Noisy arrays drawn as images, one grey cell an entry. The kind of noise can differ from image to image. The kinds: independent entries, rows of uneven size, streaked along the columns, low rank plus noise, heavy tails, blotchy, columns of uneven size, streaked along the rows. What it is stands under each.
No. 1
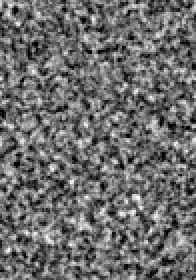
blotchy
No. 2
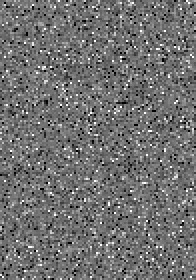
heavy tails
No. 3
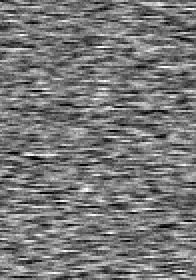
streaked along the rows
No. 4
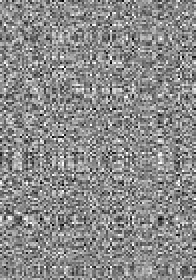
low rank plus noise
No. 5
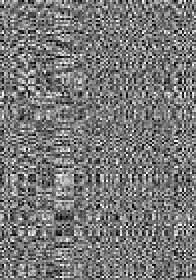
low rank plus noise
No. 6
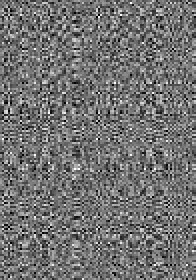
low rank plus noise
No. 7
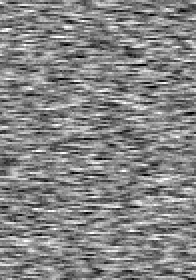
streaked along the rows
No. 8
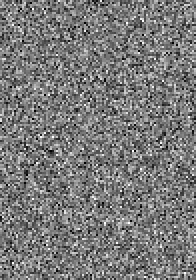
independent entries
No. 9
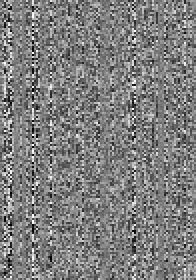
columns of uneven size
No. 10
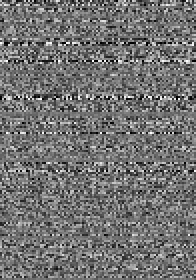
rows of uneven size
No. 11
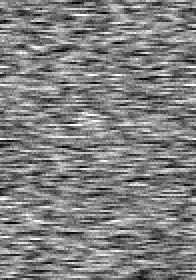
streaked along the rows
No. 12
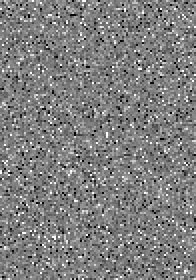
heavy tails
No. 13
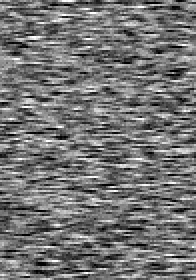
streaked along the rows
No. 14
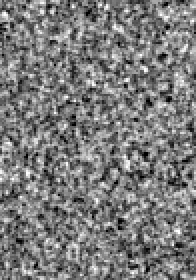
blotchy
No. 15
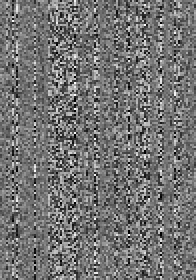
columns of uneven size
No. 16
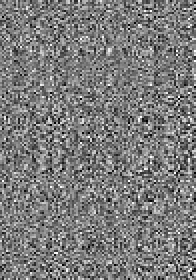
low rank plus noise
